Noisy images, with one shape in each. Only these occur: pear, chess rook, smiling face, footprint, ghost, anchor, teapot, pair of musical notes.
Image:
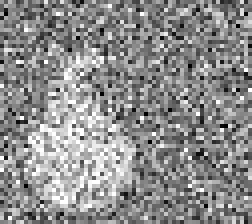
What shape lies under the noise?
pear
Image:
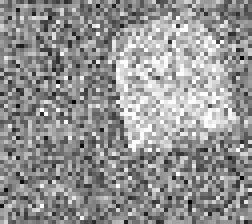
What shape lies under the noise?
ghost
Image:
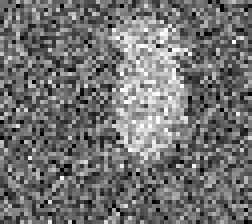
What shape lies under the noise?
footprint
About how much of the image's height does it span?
two thirds
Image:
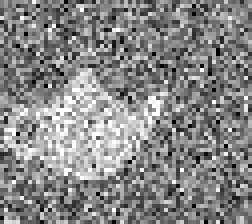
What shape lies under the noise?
teapot
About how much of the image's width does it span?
two thirds
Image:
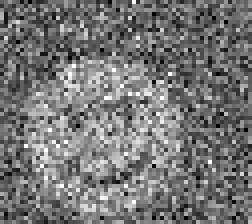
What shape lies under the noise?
smiling face
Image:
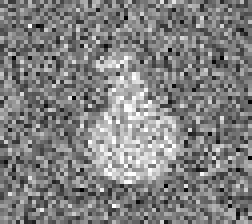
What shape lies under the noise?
pear
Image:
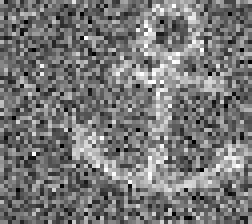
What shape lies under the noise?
anchor
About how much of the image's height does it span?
nearly all
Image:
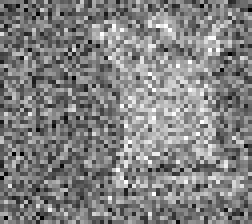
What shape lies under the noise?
chess rook
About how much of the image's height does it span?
nearly all
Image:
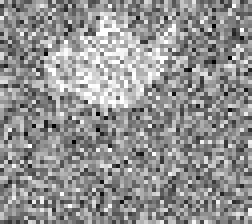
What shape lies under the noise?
teapot
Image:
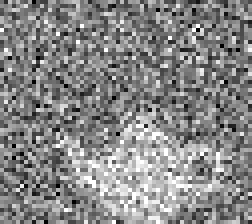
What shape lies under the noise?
teapot
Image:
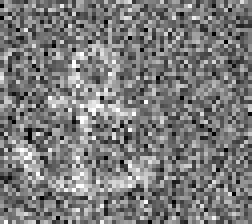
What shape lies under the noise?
anchor
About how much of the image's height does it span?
two thirds
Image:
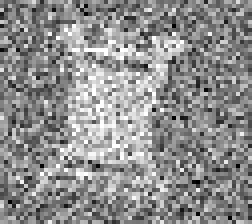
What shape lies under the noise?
chess rook
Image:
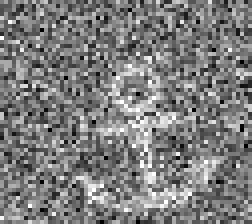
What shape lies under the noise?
anchor
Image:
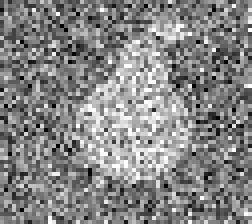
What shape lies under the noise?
pear
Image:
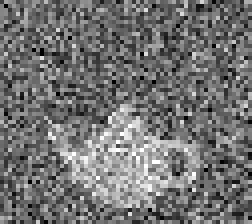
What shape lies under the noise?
teapot
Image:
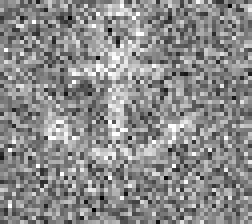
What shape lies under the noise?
anchor
